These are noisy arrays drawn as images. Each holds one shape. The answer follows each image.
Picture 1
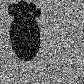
footprint
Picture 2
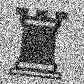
chess rook
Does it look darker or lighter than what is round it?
darker
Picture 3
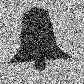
bell
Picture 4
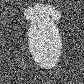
footprint
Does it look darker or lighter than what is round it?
lighter
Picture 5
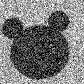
bear's head
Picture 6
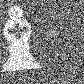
chess bishop
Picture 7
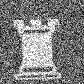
chess rook
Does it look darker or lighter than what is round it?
lighter
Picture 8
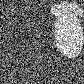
footprint
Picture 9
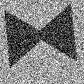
bow tie
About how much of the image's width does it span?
nearly all
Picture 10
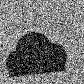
cloud
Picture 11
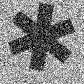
asterisk
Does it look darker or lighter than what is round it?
darker
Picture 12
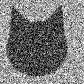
cat's head
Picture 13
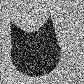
cat's head
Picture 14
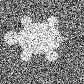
turtle
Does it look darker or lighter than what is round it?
lighter
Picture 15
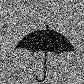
umbrella
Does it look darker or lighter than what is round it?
darker
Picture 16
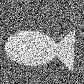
fish
